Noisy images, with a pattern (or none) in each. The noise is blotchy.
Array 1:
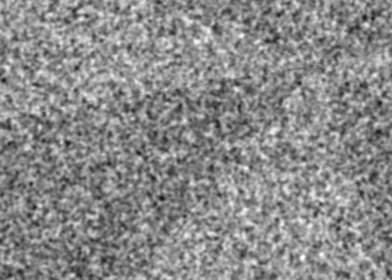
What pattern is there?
spokes from one point
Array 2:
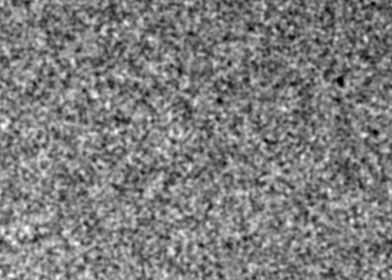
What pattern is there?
a smooth slope
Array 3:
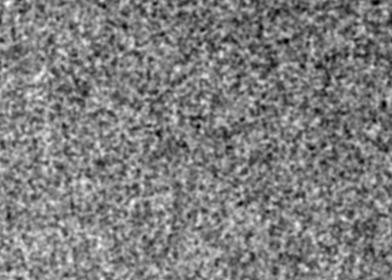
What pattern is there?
a smooth slope
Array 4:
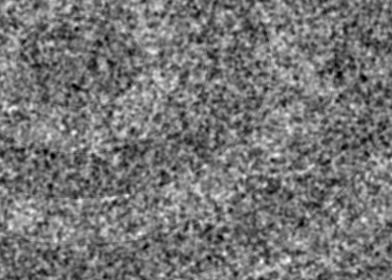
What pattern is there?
rings round one point
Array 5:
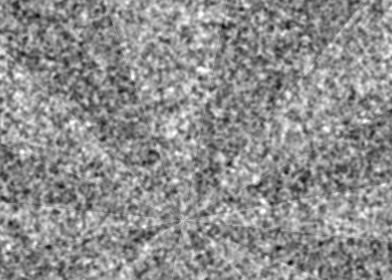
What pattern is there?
spokes from one point
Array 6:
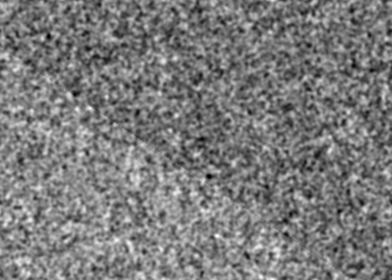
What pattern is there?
a sharp edge
